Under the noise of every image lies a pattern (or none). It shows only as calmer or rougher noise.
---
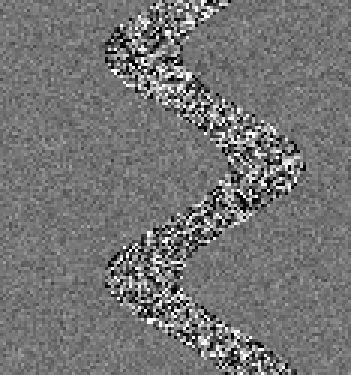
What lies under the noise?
a wavy band
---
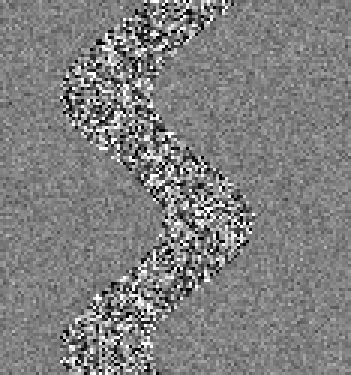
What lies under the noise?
a wavy band
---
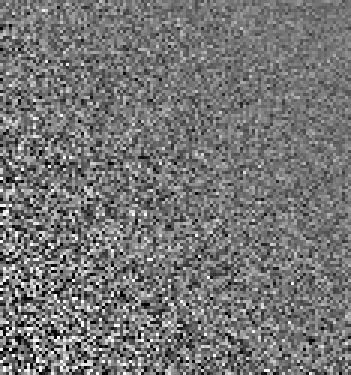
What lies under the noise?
a smooth slope
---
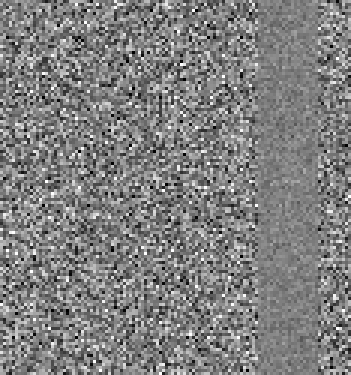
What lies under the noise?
one vertical stripe
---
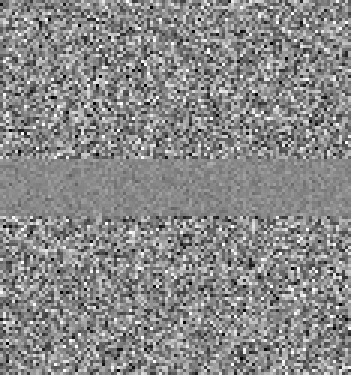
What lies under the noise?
one horizontal stripe
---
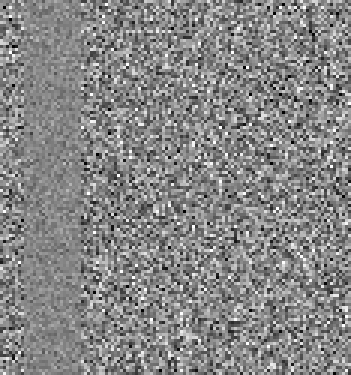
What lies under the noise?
one vertical stripe
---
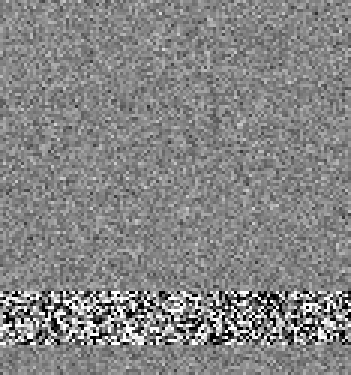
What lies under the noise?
one horizontal stripe
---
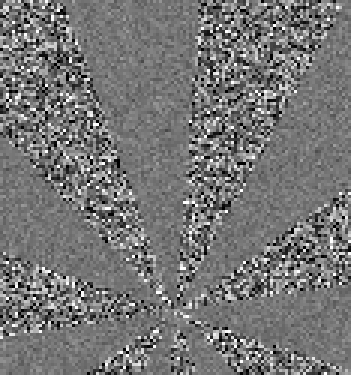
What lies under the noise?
spokes from one point
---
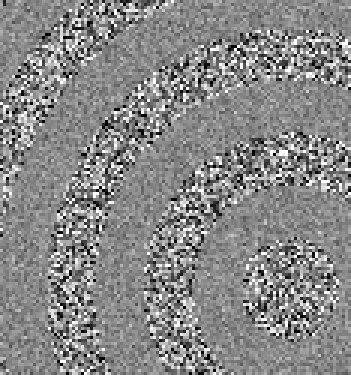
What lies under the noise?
rings round one point
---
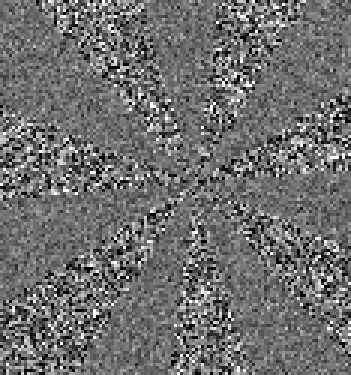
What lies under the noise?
spokes from one point
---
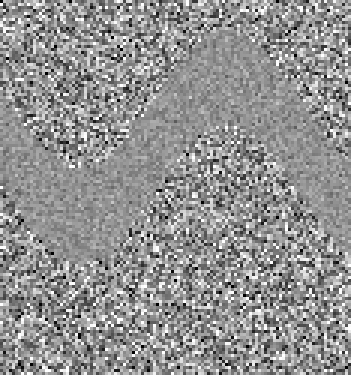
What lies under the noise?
a wavy band
